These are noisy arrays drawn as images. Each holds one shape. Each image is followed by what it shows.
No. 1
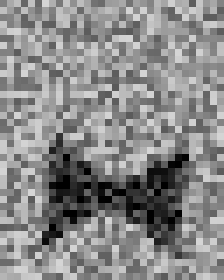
bow tie
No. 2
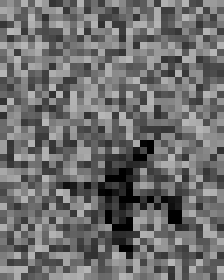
airplane
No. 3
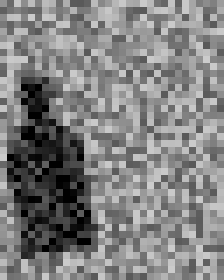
bottle
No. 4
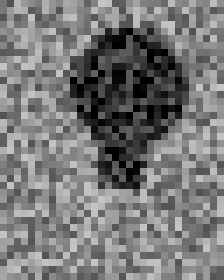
light bulb
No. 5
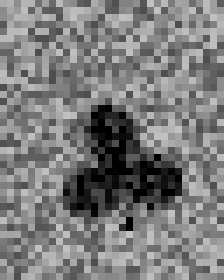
club
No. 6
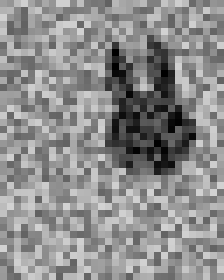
rabbit's head
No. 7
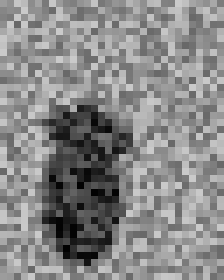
footprint
